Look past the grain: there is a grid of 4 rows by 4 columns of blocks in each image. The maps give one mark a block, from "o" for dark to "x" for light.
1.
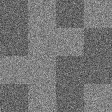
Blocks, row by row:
o x o x
o x x o
x x o o
o x o x
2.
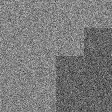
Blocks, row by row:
x x x x
x x x o
x x o o
x x o o
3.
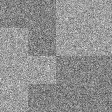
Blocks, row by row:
o o x x
x o x x
x x o o
x o o o
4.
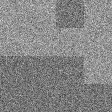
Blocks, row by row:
x x o x
x x x x
o o o x
o o o o
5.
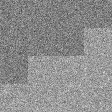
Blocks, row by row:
o o o o
o o o x
o x x x
x x x x
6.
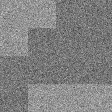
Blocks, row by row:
x x o o
x o o o
o o o o
o x x x
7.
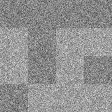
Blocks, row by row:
o o o o
x o x x
x o x o
o x x x
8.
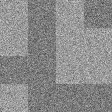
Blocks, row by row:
x o x o
x o x x
o o x x
x o o o
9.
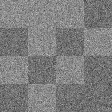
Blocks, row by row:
x x x o
o x o x
x o x o
o x o o
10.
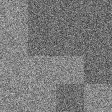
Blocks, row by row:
x o o o
x o o o
x x x o
x x o x
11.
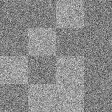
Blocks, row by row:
o o x o
o x o o
x o x o
o x x o
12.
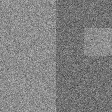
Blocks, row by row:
x x o o
x x o x
x x o o
x x o o
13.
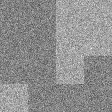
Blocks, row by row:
o o x x
o o x x
o o x o
x o o o
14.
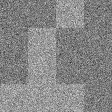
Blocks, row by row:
o o x o
o x o o
o x o o
x x x o
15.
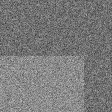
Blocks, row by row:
o o o o
o o o o
x x x o
x x x o
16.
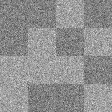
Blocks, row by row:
o o x o
o x o x
x x x o
x o o x
